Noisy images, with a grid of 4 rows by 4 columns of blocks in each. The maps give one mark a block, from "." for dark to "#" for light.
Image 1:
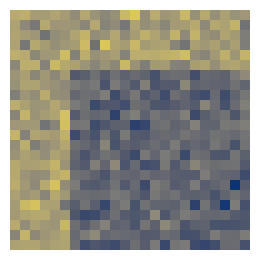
####
#...
#...
#...
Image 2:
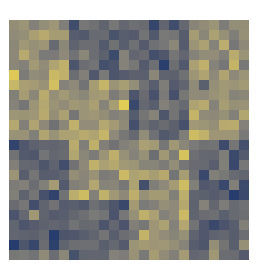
#..#
##.#
.##.
..#.
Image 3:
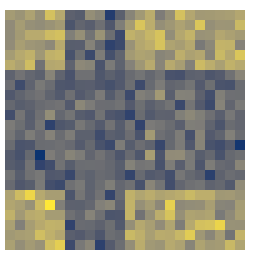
#.##
....
....
#.##
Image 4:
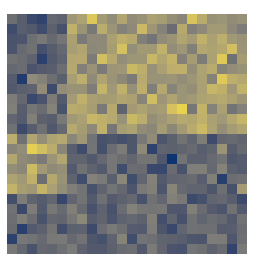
.###
.###
#...
....
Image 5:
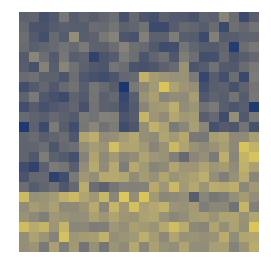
....
..#.
.###
####
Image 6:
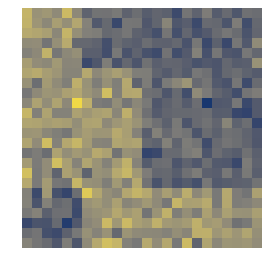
#...
##..
##..
.###
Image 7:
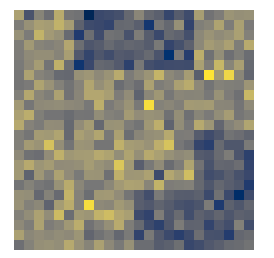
#..#
####
###.
##..
